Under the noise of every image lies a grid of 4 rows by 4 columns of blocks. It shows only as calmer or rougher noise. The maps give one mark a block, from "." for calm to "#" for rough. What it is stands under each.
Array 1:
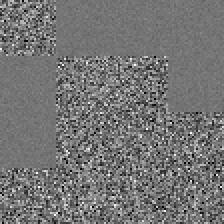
# . . .
. # # .
. # # #
# # # #
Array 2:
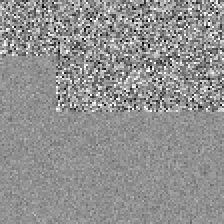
# # # #
. # # #
. . . .
. . . .
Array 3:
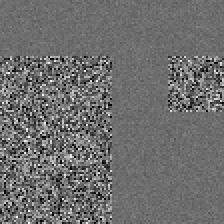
. . . .
# # . #
# # . .
# # . .
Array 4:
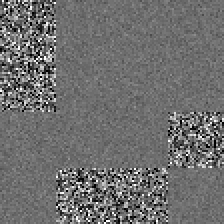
# . . .
# . . .
. . . #
. # # .
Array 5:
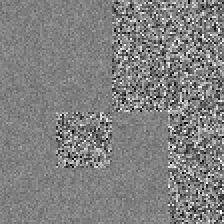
. . # #
. . # #
. # . #
. . . #
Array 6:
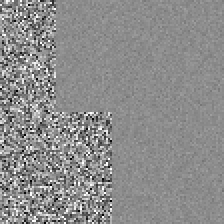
# . . .
# . . .
# # . .
# # . .
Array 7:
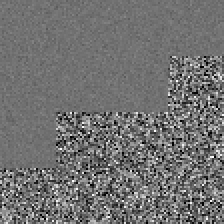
. . . .
. . . #
. # # #
# # # #
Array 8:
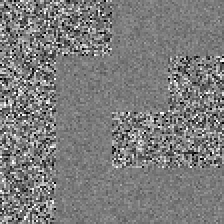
# # . .
# . . #
# . # #
# . . .
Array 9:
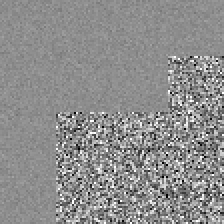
. . . .
. . . #
. # # #
. # # #
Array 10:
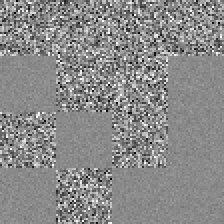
# # # #
. # # .
# . # .
. # . .
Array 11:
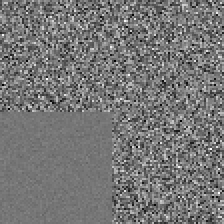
# # # #
# # # #
. . # #
. . # #
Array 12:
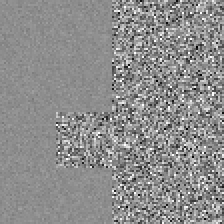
. . # #
. . # #
. # # #
. . # #
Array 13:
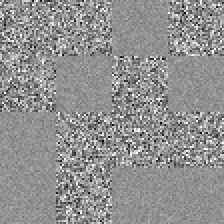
# # . #
# . # .
. # # #
. # . .
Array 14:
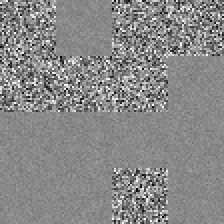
# . # #
# # # .
. . . .
. . # .
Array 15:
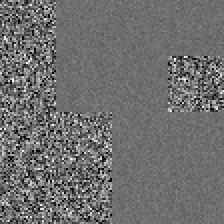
# . . .
# . . #
# # . .
# # . .
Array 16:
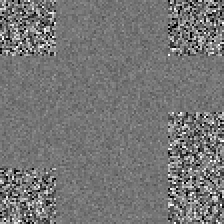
# . . #
. . . .
. . . #
# . . #
